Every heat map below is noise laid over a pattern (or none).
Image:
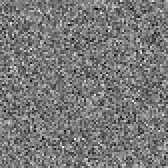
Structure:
only noise
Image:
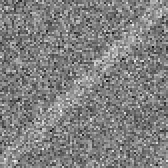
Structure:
a diagonal band
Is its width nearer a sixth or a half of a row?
a sixth
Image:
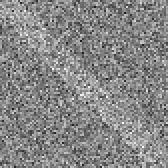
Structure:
a diagonal band
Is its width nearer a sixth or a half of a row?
a sixth
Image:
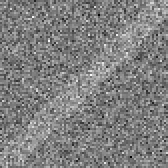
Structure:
a diagonal band
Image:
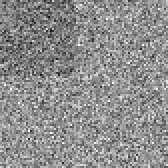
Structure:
one block
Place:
top left
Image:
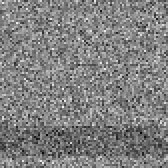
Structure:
one band of rows
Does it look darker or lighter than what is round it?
darker
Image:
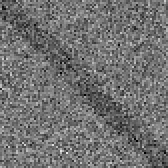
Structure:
a diagonal band
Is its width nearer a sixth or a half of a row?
a sixth
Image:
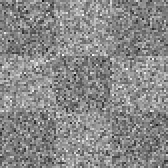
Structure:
a checkerboard
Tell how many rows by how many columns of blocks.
3 by 3
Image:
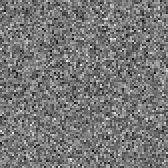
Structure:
only noise
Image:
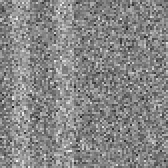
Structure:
bands of columns
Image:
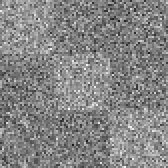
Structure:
blocks along the diagonal
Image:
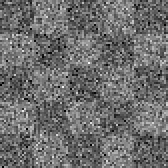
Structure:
a checkerboard
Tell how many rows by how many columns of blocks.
5 by 5
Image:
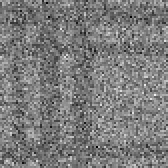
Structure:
bands of rows crossing bands of columns
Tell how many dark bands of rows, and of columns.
3 and 3
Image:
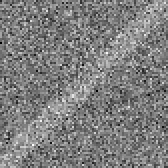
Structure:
a diagonal band
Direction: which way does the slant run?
bottom left to top right
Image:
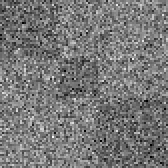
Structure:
blocks along the diagonal
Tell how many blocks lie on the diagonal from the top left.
3
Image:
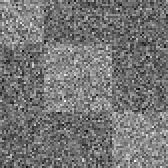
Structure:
blocks along the diagonal
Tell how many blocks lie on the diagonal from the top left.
3
